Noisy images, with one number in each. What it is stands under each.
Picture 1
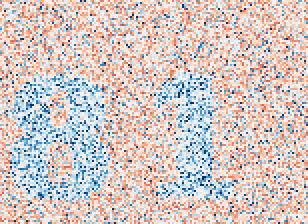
81
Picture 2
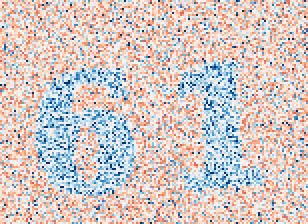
61
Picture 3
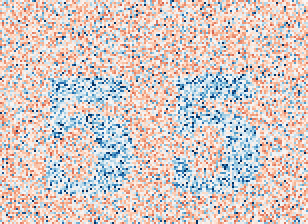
55
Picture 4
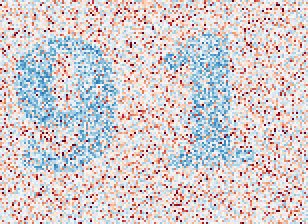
91
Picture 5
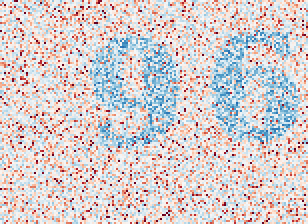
96
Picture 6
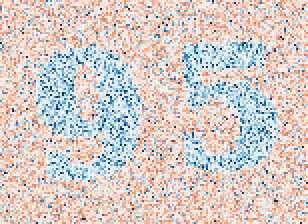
95
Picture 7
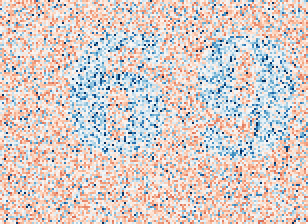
69
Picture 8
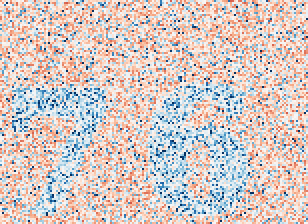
76
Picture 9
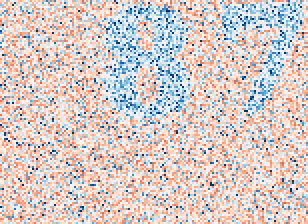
87
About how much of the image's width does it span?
two thirds
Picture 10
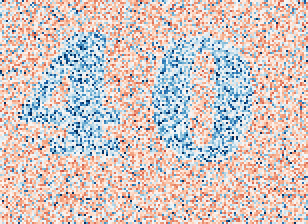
40
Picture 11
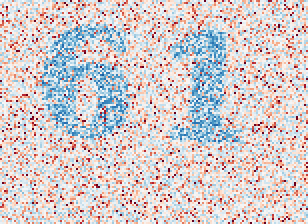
61
